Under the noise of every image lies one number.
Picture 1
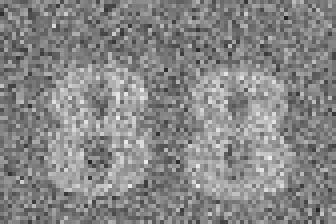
88
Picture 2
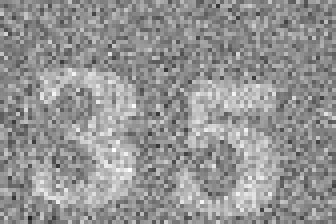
35
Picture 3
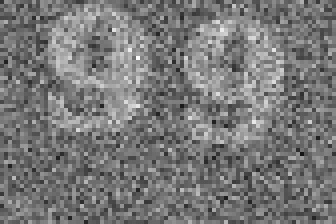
99
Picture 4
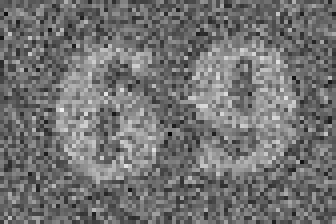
69
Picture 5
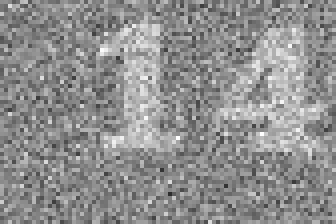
14
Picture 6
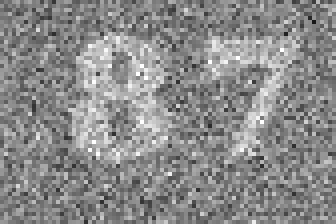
87
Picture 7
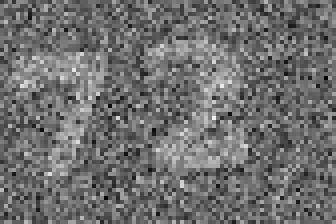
72
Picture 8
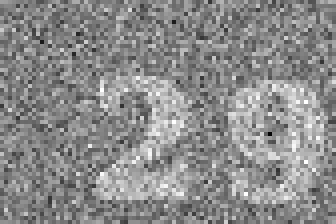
29
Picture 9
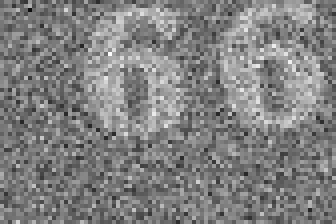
66
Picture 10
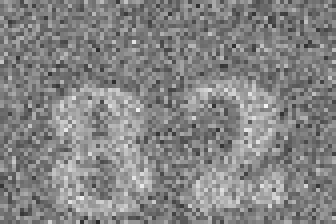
82
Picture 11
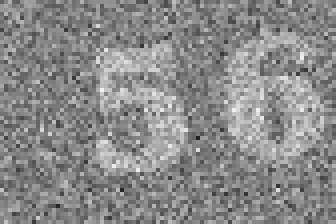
56
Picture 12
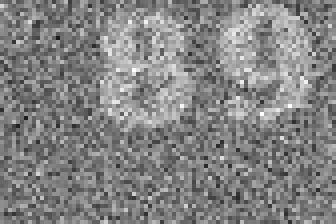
89
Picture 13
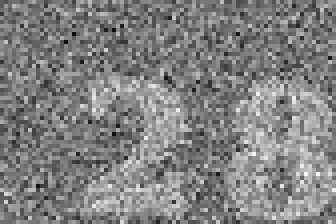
28
